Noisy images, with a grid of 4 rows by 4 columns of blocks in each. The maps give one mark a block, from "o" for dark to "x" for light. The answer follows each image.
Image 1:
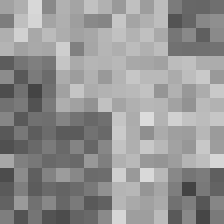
x x x o
o x x x
o o x x
o o x o
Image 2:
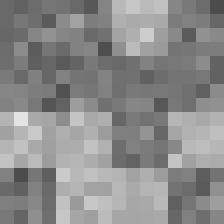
o o x o
o o o o
x x o x
o x x o
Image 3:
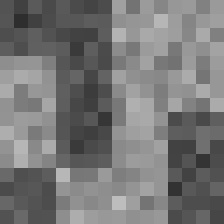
o o x x
x o x x
x o x o
o x x o
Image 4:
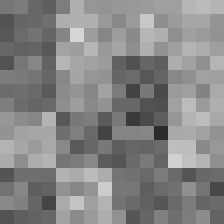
o x x x
o x o x
x o o x
o x o o
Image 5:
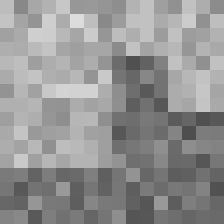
x x x x
x x o x
x x o o
o o o o
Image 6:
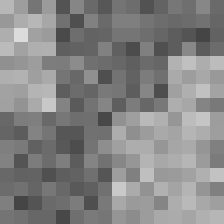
x o o o
x o o x
o o x x
o o x x
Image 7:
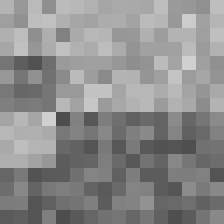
x x x x
o x x x
x o o o
o o o o
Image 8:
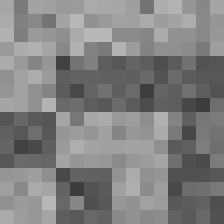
x x x x
x o o o
o x x o
x o x o
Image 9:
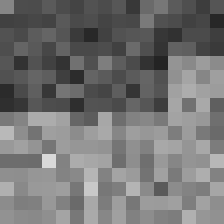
o o o o
o o o x
x x x x
x x x x
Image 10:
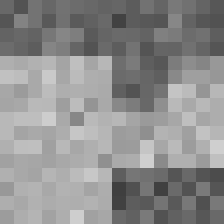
o o o o
x x o x
x x x x
x x o o
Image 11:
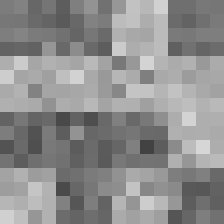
o o x o
x x x x
o o o x
x o x o
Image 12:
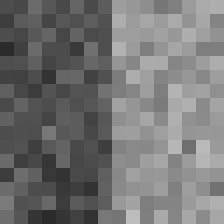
o o x x
o o x x
o o x x
o o x x
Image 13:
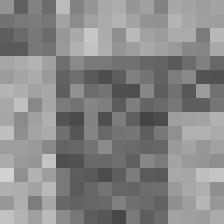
o x x x
x o o o
x o o x
x o o x
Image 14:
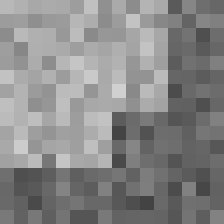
x x x o
x x x o
x x o o
o o o o
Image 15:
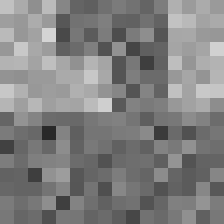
x o o x
x x o x
o o o o
o o o o
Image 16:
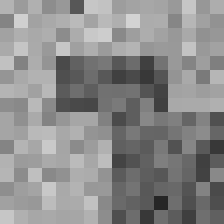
x x x x
x o o x
x x o o
x x o o
